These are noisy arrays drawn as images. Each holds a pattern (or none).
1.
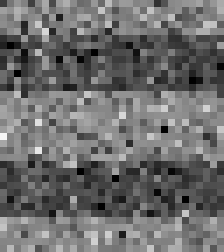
horizontal stripes
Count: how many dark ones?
2
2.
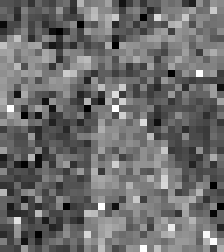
spokes from one point
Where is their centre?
top middle
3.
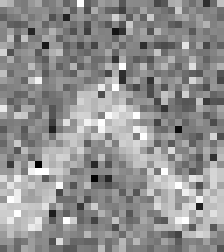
a wavy band
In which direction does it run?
left to right
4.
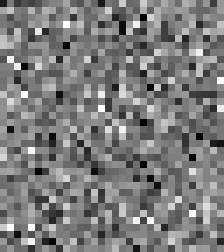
only noise
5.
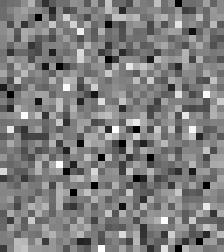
only noise
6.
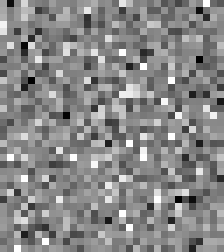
only noise
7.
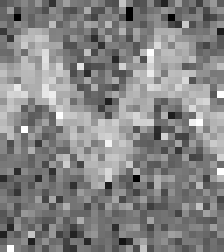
a wavy band
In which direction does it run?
left to right
